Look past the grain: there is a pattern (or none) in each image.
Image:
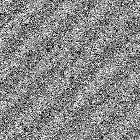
diagonal stripes
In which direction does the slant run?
bottom left to top right
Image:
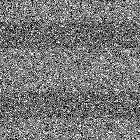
horizontal stripes
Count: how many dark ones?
2
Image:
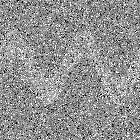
a wavy band
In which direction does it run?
left to right
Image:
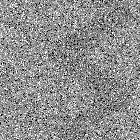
a wavy band
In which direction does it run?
top to bottom
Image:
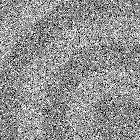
rings round one point
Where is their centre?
bottom right
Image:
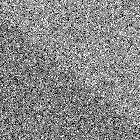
a sharp edge
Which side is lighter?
top right
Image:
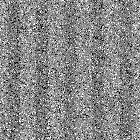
vertical stripes
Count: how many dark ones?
5
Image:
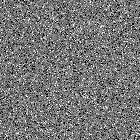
only noise
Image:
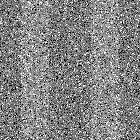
vertical stripes
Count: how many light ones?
2
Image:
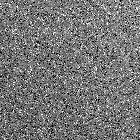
a smooth slope
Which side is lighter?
top right
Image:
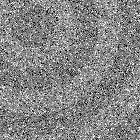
rings round one point
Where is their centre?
top left
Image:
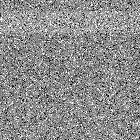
one horizontal stripe
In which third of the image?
top
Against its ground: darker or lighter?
lighter
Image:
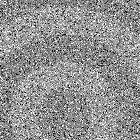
rings round one point
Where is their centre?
bottom middle
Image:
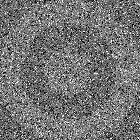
rings round one point
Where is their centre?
centre
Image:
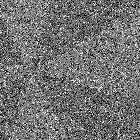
spokes from one point
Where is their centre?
middle left
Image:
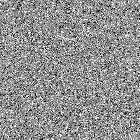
only noise
